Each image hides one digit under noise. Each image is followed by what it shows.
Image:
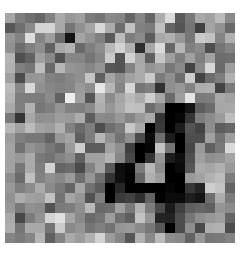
4
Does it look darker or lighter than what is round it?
darker
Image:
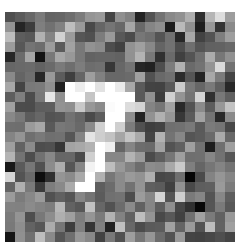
7
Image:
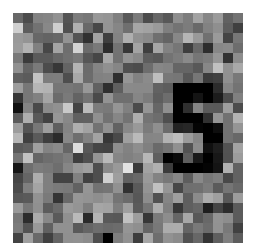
5
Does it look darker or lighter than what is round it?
darker
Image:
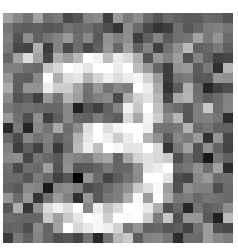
3
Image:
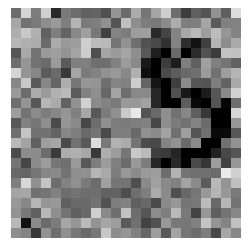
5
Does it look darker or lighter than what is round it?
darker
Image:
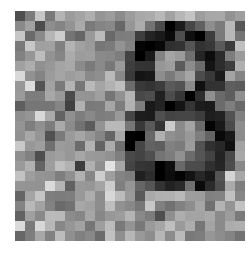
8
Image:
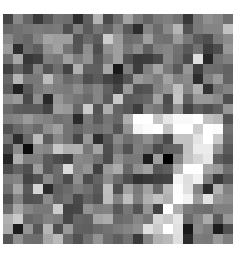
7
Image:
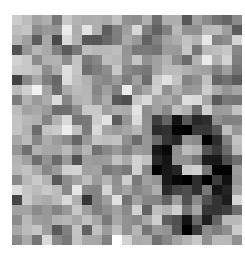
9
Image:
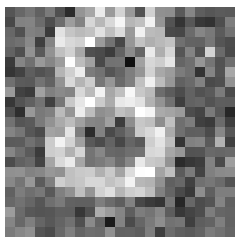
8
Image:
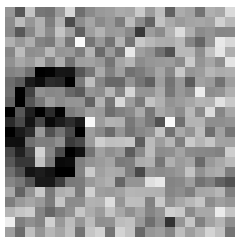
6
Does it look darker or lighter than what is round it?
darker
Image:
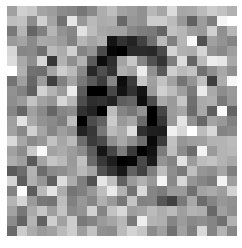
6
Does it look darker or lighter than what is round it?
darker
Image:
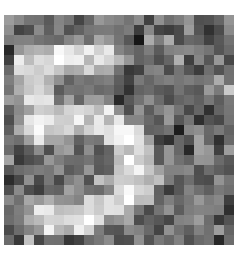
5
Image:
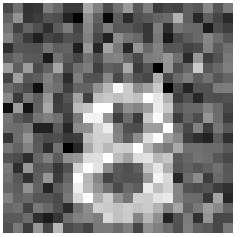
8
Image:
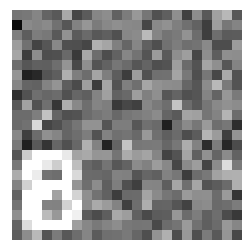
8
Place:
bottom left
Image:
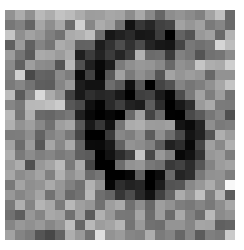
6
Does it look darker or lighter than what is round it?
darker
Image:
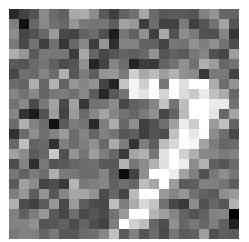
7
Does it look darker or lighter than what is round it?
lighter
